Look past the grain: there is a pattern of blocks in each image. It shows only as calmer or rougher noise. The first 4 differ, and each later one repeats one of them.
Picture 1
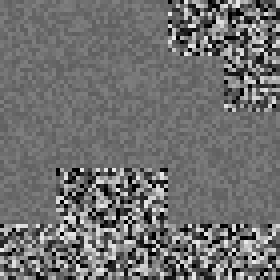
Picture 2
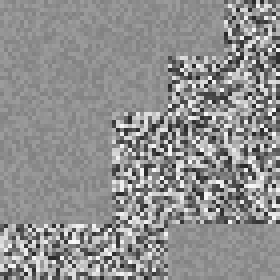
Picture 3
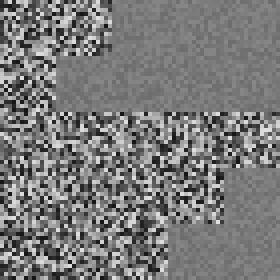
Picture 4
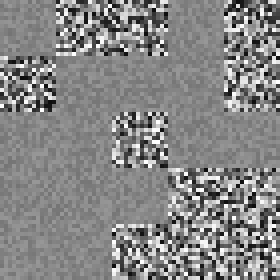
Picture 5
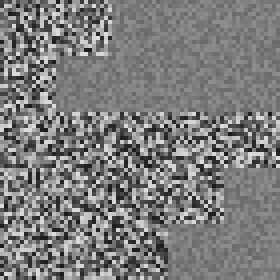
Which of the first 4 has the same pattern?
3
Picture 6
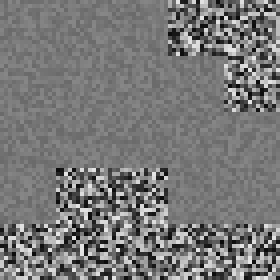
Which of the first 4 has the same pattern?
1
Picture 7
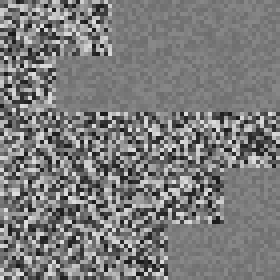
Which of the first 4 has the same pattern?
3
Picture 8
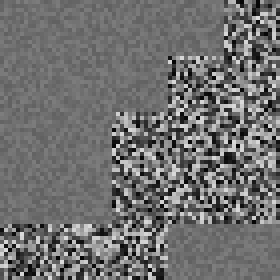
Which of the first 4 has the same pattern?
2
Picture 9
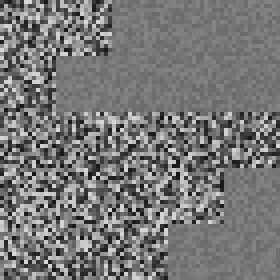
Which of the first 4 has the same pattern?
3
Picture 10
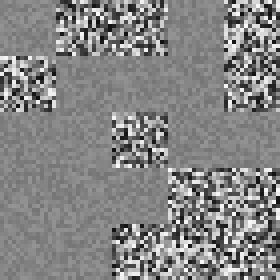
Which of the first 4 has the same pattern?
4
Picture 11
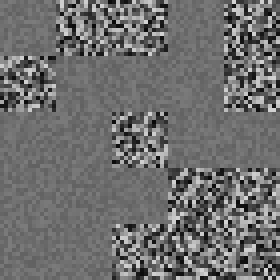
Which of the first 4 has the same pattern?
4
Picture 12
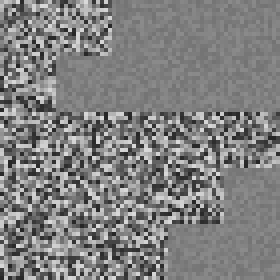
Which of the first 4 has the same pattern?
3
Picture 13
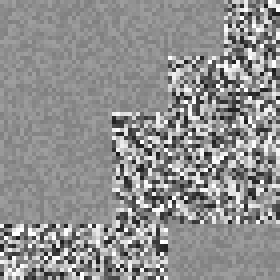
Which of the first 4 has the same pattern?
2
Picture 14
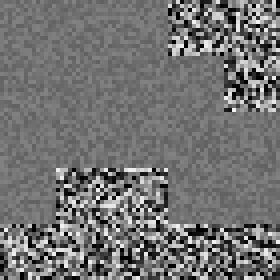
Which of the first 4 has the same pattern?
1
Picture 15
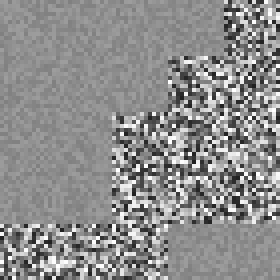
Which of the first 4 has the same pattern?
2
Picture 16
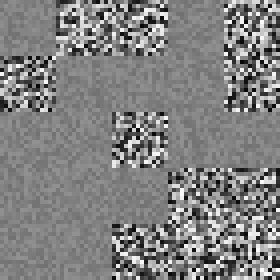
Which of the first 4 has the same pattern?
4
